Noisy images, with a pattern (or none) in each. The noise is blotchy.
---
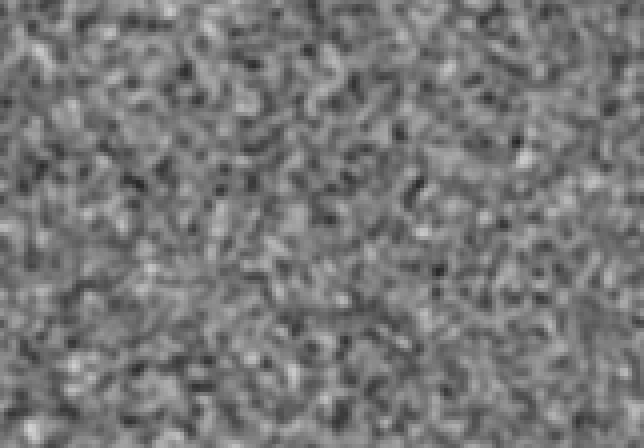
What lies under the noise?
only noise
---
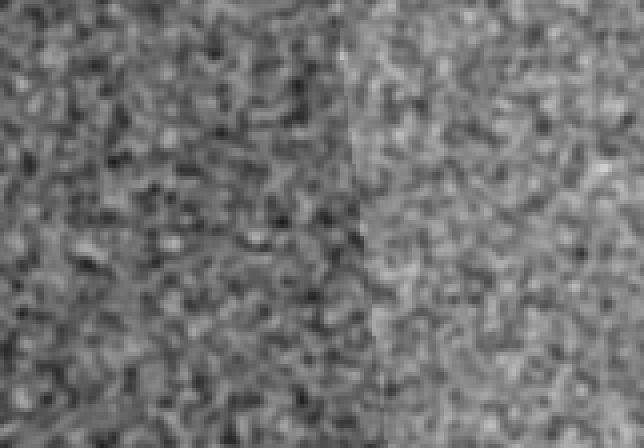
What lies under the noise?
a sharp edge
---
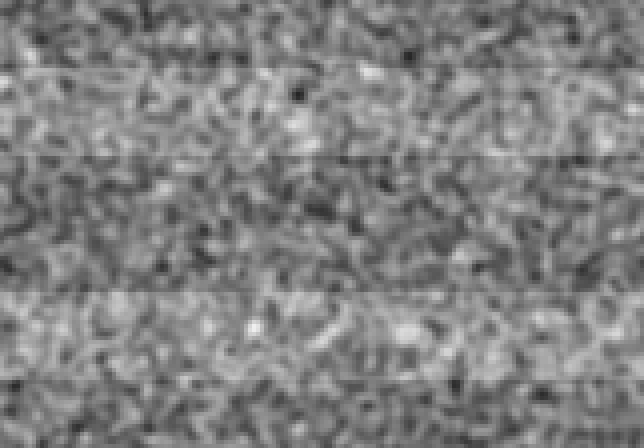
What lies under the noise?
horizontal stripes
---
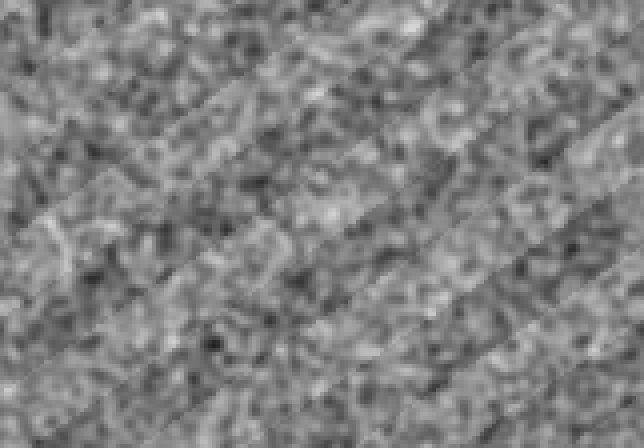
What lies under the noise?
diagonal stripes
